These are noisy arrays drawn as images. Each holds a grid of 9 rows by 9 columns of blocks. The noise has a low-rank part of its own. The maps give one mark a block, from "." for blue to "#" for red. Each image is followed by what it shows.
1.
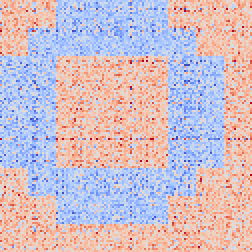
##....###
#......##
..####..#
..####..#
..####..#
..####..#
#......##
##....###
#########
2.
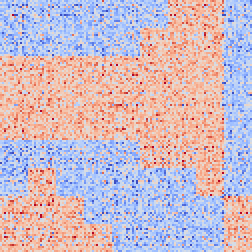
......##.
.....###.
########.
########.
########.
.....###.
.#.....#.
###.....#
####....#
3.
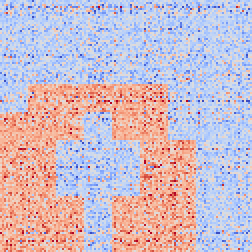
.........
.........
.........
.#####...
###.##...
##...##..
##...##..
###.###..
###.###..
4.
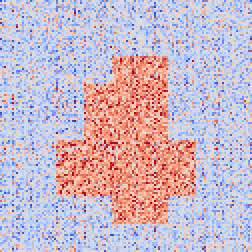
.........
.........
....##...
...###...
...###...
..#####..
..#####..
....##...
.........
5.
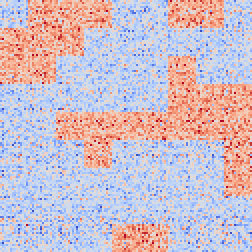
.###..##.
###......
##....#..
......###
..#######
...#....#
........#
.........
....##...
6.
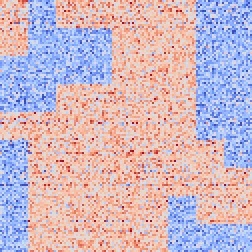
#.#####..
#...###..
....###..
..#####..
#######..
.#######.
.########
.#####.##
.#####...
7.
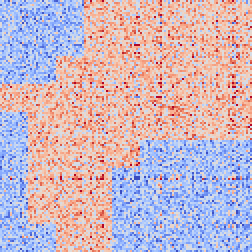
...######
...######
..#######
#########
.########
.####....
.###.....
.###.....
..##.....
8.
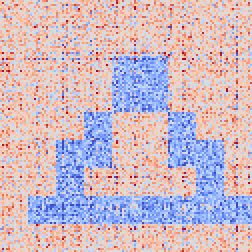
#########
#########
####..###
####..###
###.##.##
##..##..#
##.####.#
#........
#########
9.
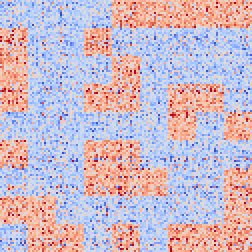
....#####
#..#.....
#...#....
#..##.##.
......#.#
#..##....
...###..#
##......#
.##.#.###
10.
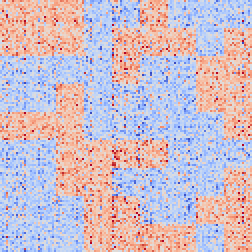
###..#...
###.###.#
....#..##
..#....##
###.....#
..####...
..##....#
...##..##
...####.#
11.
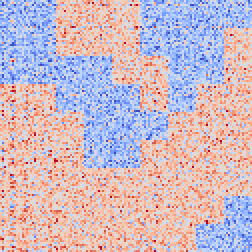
..###....
..###...#
....##..#
##...#.##
###...###
###..####
#########
########.
#######..
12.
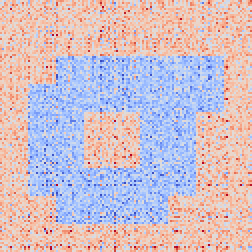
#########
#########
##......#
#.......#
#..##..##
#..##..##
#......##
##....###
#########
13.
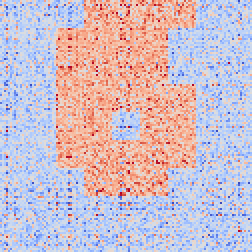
...####..
..####...
..####...
..#####..
..##.##..
..#####..
...###...
.........
.........
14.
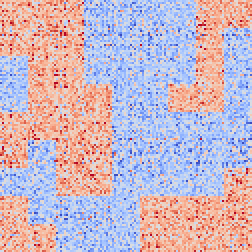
###....##
###....#.
.##....#.
.###..##.
####.....
#.##.....
..##....#
#....####
##...####
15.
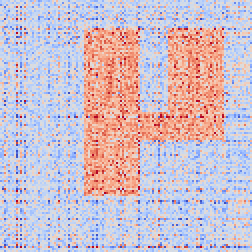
.........
...##.##.
...##.##.
...##.##.
...#####.
...##....
...##....
.........
.........
